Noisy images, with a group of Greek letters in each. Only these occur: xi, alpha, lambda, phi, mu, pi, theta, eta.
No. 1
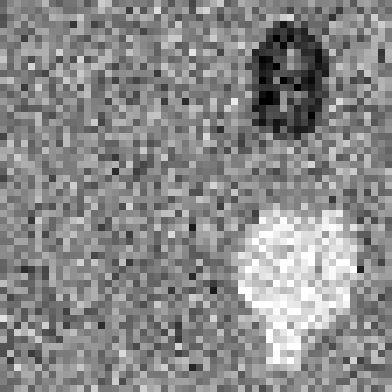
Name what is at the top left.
nothing
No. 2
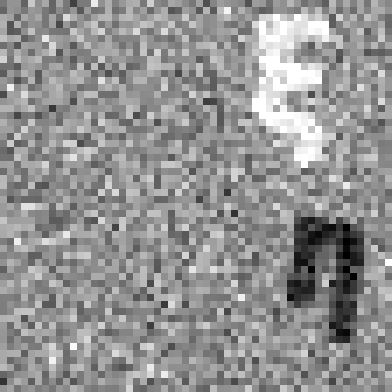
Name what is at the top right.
xi
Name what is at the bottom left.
nothing
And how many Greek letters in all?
2
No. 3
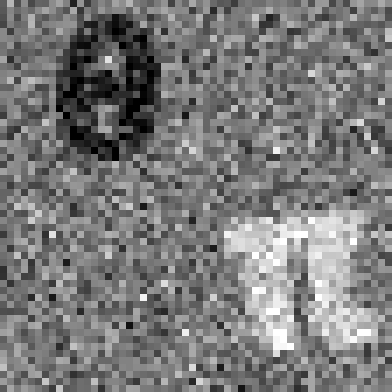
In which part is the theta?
top left
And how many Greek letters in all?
2
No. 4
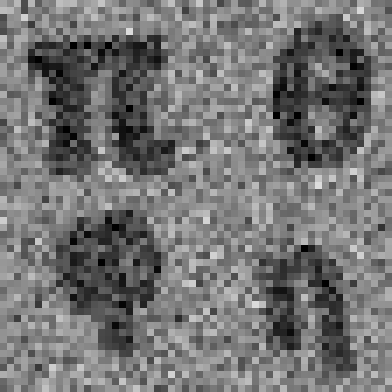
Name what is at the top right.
theta
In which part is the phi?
bottom left
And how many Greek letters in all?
4
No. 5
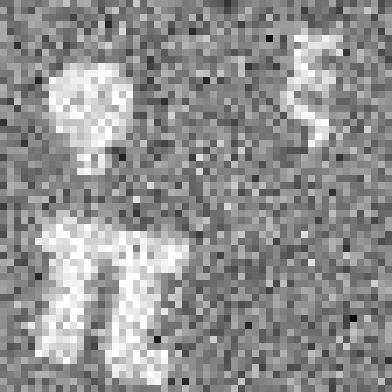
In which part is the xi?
top right
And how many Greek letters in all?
3
